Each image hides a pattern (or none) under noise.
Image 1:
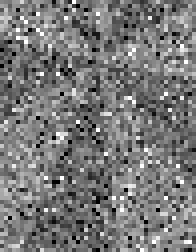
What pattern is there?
spokes from one point
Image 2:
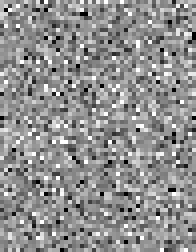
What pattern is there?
only noise
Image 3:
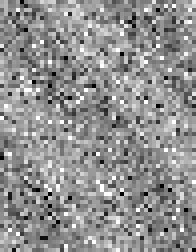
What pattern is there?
diagonal stripes
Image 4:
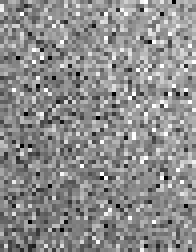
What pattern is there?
a smooth slope
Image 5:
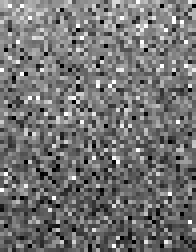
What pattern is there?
a smooth slope
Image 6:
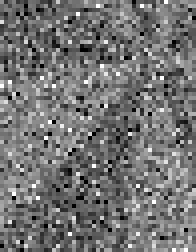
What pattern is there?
spokes from one point
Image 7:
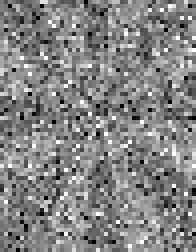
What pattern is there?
spokes from one point
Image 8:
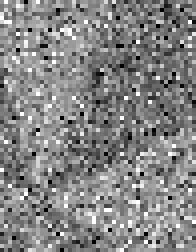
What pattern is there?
spokes from one point
